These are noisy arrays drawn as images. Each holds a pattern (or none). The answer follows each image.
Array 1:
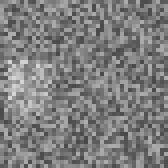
one block
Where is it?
middle left
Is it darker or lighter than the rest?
lighter
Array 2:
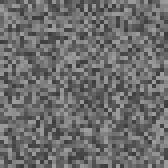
only noise
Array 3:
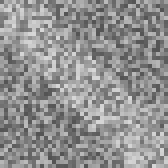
a diagonal band
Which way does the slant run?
top left to bottom right
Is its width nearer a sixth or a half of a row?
a half
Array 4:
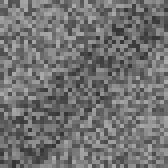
a diagonal band
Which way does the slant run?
bottom left to top right
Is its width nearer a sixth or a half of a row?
a half
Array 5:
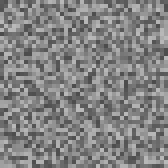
only noise
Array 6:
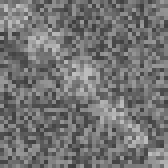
blocks along the diagonal
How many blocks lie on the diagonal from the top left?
6
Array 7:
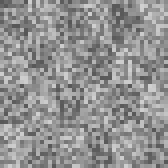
a checkerboard
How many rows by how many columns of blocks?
4 by 6
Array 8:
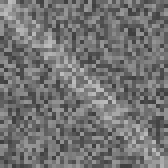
a diagonal band
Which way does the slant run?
top left to bottom right
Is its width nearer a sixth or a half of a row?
a sixth
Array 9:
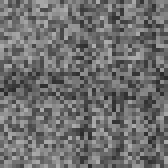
bands of rows crossing bands of columns
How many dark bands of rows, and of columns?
1 and 3
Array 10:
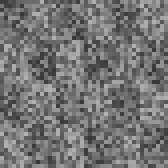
a checkerboard
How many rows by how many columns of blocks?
4 by 6
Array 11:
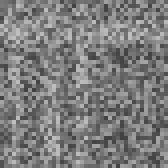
bands of rows crossing bands of columns
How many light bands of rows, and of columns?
1 and 3
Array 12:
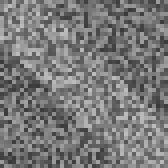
a diagonal band
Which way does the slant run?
top left to bottom right
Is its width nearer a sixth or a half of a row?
a half
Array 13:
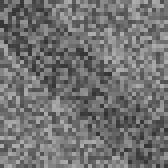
a diagonal band
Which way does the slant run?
top left to bottom right
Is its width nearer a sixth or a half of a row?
a half
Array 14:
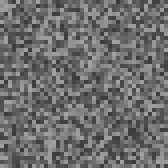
only noise
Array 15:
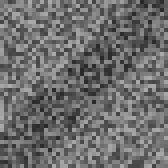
a diagonal band
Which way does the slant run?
bottom left to top right
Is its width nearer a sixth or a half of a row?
a half
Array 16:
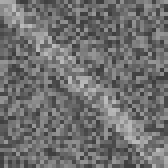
a diagonal band
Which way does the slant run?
top left to bottom right
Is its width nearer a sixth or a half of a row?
a sixth
